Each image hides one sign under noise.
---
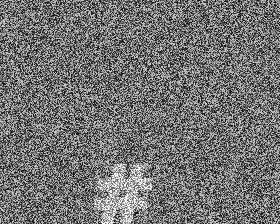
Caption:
light hash sign, bottom middle
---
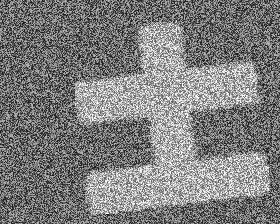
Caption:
light plus-minus sign
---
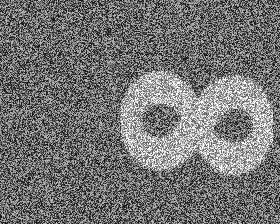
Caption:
light infinity sign
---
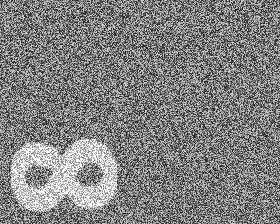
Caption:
light infinity sign, bottom left
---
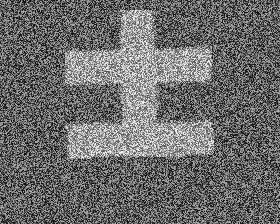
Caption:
light plus-minus sign
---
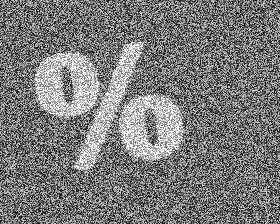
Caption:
light percent sign
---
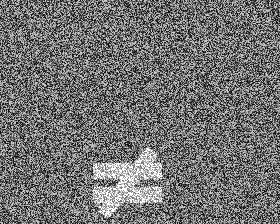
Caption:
light not-equal sign, bottom middle
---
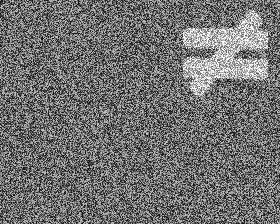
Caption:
light not-equal sign, top right
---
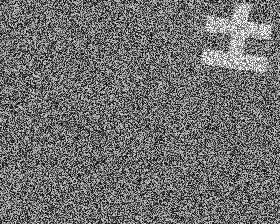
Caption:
light plus-minus sign, top right
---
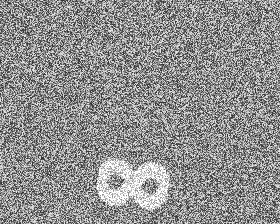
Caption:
light infinity sign, bottom middle
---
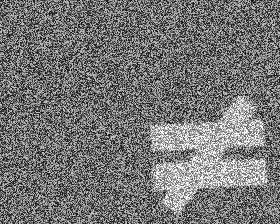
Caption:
light not-equal sign
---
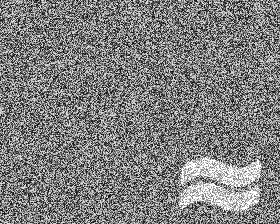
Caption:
light approximately sign, bottom right
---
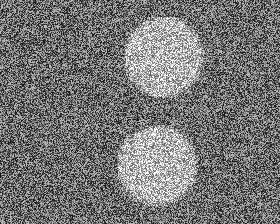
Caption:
light colon
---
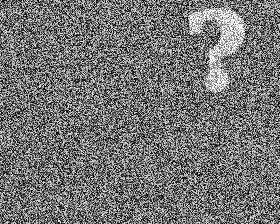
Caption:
light question mark, top right
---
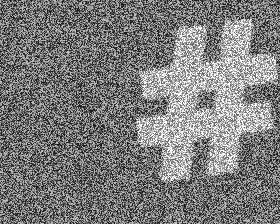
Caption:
light hash sign
